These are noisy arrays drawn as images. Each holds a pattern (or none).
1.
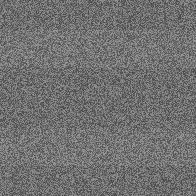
horizontal stripes
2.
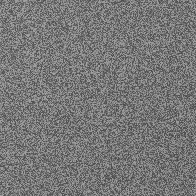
a smooth slope
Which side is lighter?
top left
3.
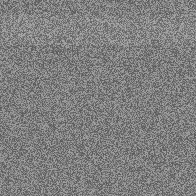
one horizontal stripe
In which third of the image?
top
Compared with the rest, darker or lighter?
lighter
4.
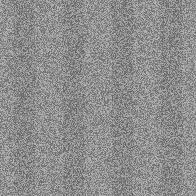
vertical stripes
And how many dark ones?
4
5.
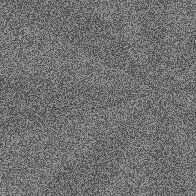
spokes from one point
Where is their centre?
middle right
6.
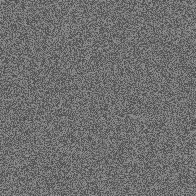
only noise
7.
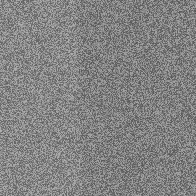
a sharp edge
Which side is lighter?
left
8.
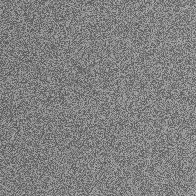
a smooth slope
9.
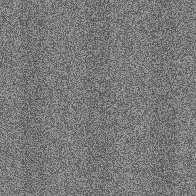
vertical stripes
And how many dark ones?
3
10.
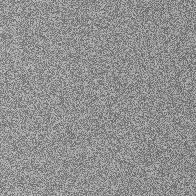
a smooth slope
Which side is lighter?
left
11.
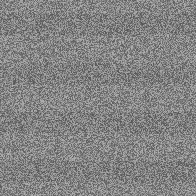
horizontal stripes
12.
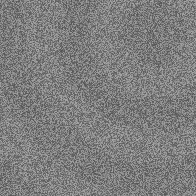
rings round one point
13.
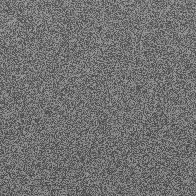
a smooth slope
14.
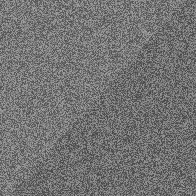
a sharp edge
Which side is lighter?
top left
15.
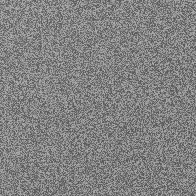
a smooth slope
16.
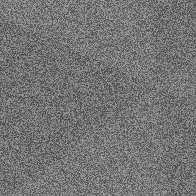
spokes from one point
